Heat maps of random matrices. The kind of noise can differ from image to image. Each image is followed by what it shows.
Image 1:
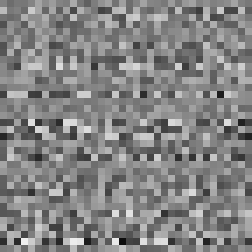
rows of uneven size
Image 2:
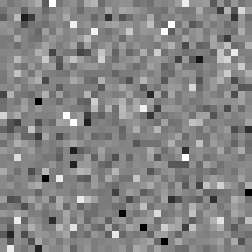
heavy tails
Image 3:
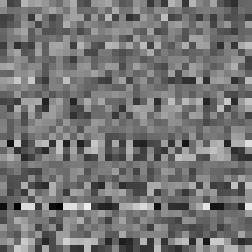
rows of uneven size
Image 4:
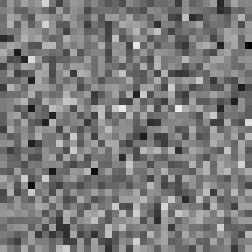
independent entries
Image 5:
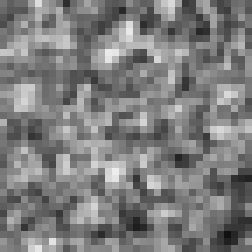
blotchy
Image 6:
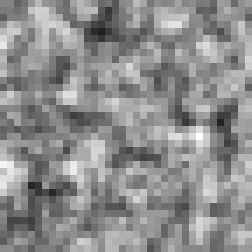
blotchy
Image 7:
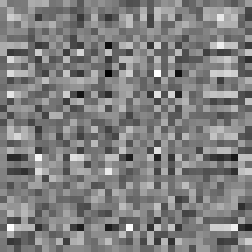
low rank plus noise
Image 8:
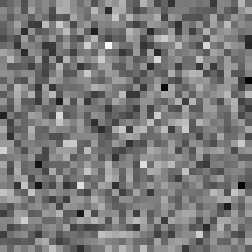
independent entries
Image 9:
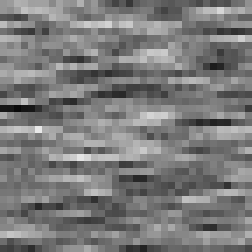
streaked along the rows
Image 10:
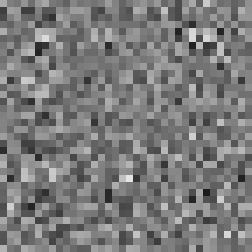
low rank plus noise
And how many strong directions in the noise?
two
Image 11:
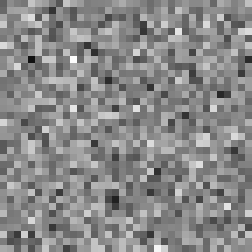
independent entries
